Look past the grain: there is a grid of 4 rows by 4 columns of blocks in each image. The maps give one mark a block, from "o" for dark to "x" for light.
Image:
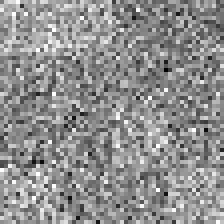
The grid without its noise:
xxoo
oooo
ooxo
xoox
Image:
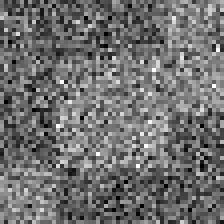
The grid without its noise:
ooox
oxxx
oxxo
xooo
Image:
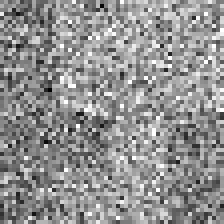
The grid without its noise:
oxxx
oxxx
ooxo
oxxo
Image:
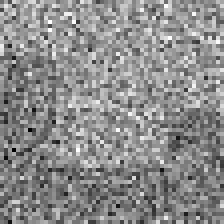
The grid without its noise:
xxxx
oxxx
oxxo
oooo
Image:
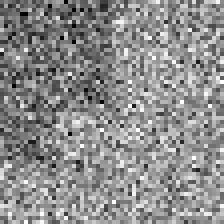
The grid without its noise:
ooxx
ooxx
oxxx
xxxx
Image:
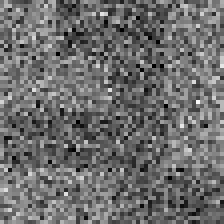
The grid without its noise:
xoox
xxox
ooox
xxoo
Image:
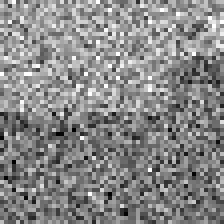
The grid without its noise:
xxxx
xxxo
oooo
oooo
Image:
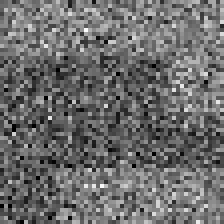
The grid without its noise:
xxxx
ooox
oooo
oxxx
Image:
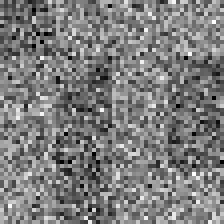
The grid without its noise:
oxxx
xoxo
xoxo
xoxx
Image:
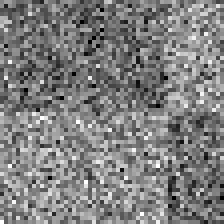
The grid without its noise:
ooox
ooox
xxxo
xxxo
